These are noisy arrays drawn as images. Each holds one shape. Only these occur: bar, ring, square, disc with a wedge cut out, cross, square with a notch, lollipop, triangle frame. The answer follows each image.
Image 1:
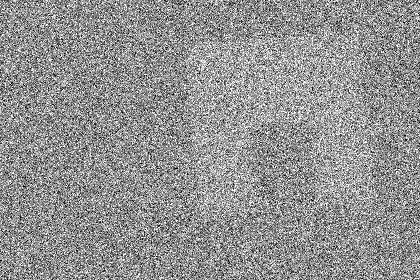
light square with a notch
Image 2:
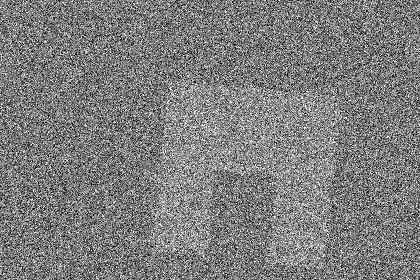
light square with a notch
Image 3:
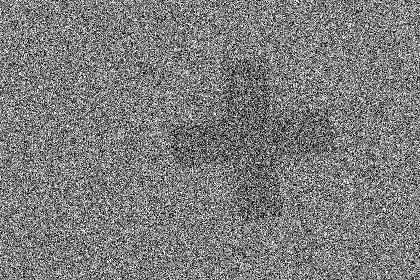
dark cross
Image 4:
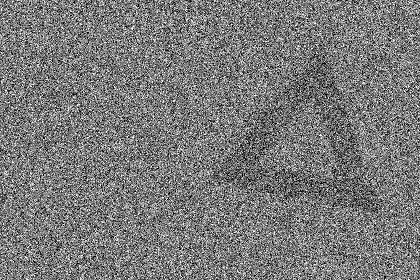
dark triangle frame
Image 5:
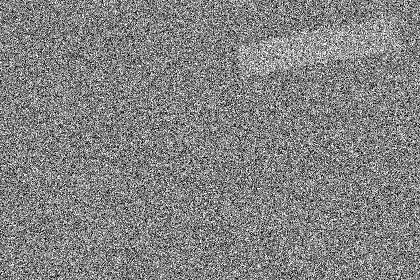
light bar, top right
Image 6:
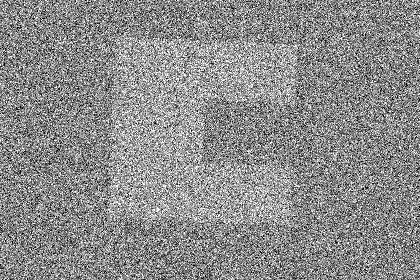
light square with a notch
